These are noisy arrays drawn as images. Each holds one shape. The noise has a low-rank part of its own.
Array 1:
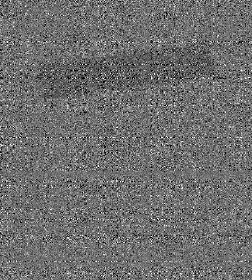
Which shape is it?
bar
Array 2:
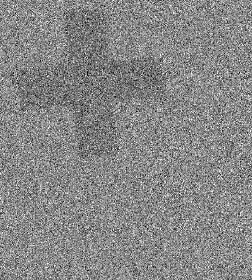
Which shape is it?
cross
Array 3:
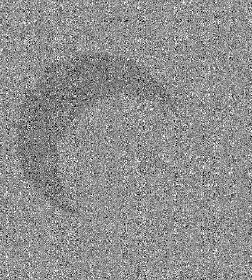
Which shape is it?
crescent
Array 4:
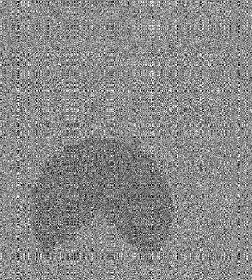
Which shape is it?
disc with a wedge cut out
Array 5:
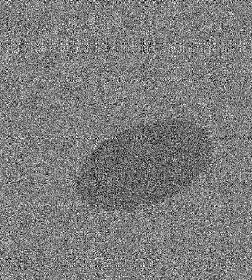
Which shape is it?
ellipse
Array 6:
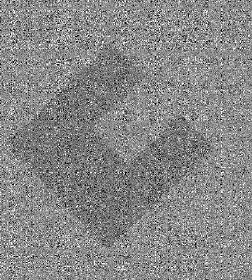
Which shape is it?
square with a notch
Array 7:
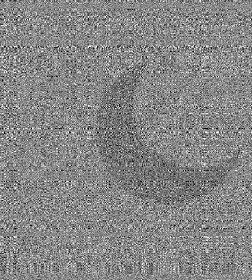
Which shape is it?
crescent
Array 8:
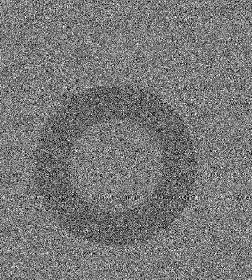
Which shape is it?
ring
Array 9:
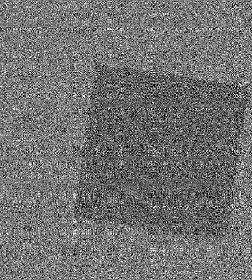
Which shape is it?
square
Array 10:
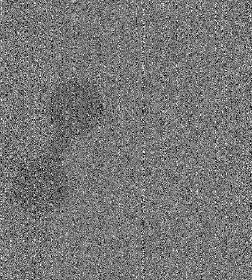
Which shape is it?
dumbbell
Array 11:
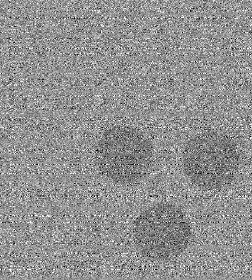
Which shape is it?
three dots
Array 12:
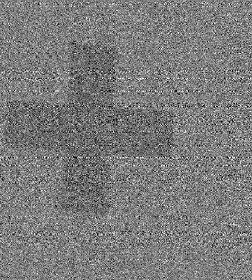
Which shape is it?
cross
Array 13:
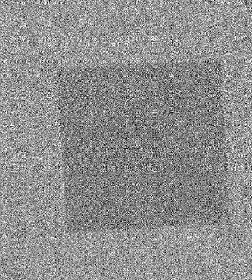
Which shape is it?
square
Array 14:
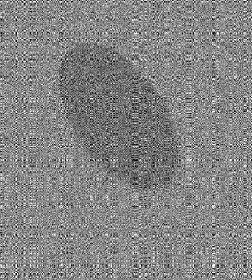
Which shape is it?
ellipse
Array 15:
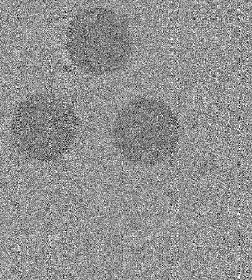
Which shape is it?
three dots
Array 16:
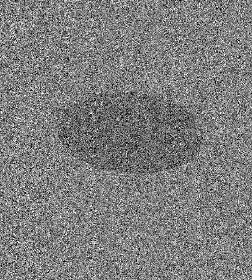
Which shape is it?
ellipse
